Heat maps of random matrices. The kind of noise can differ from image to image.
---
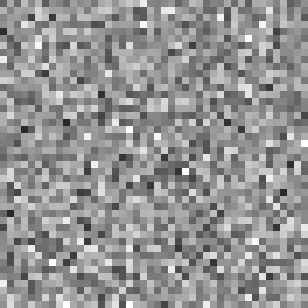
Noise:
independent entries
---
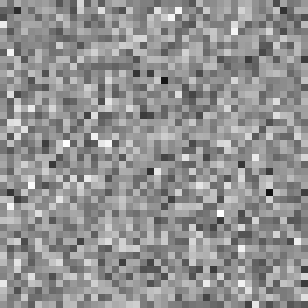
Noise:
independent entries
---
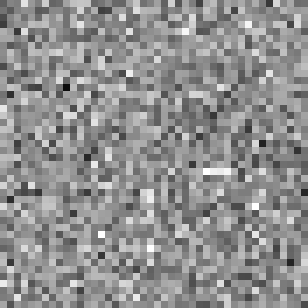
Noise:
independent entries
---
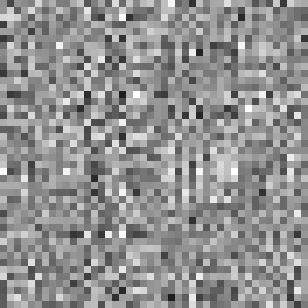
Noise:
low rank plus noise
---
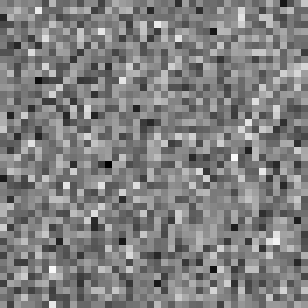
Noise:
independent entries
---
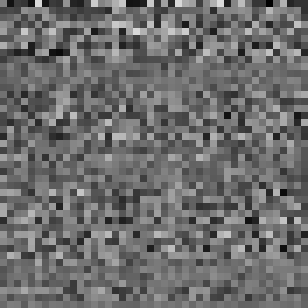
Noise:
rows of uneven size
